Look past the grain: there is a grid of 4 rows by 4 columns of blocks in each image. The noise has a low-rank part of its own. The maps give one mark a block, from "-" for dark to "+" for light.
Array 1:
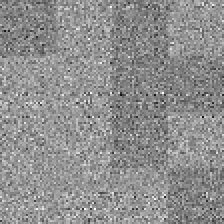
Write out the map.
-+-+
++--
++-+
+++-
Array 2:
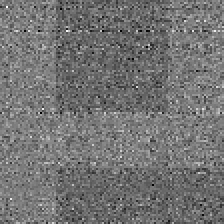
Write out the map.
+--+
+--+
++++
+---
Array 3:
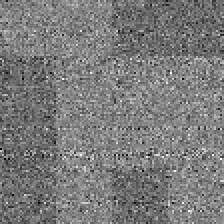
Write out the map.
++--
-+++
-+++
-+-+
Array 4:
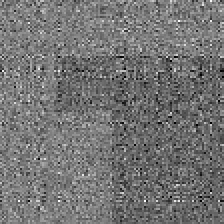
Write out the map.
++++
+---
++--
++--
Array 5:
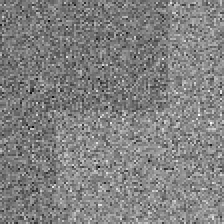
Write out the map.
---+
---+
-+++
-+++
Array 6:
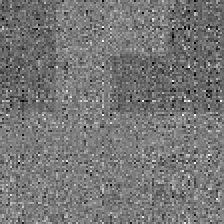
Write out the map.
-++-
-+--
++++
++++
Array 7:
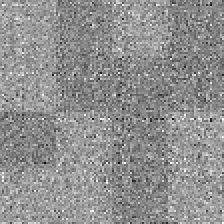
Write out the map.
+-+-
+---
-+-+
++-+
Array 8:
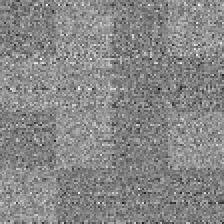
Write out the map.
-+-+
++--
-+-+
+---
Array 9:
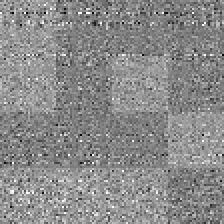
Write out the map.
+---
+-+-
---+
+++-
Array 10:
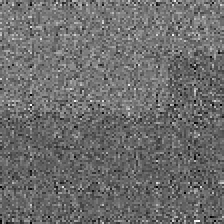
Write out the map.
++++
+++-
----
----
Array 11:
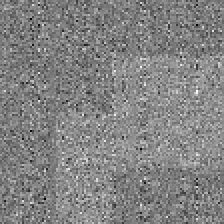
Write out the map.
----
--++
-+++
-+--
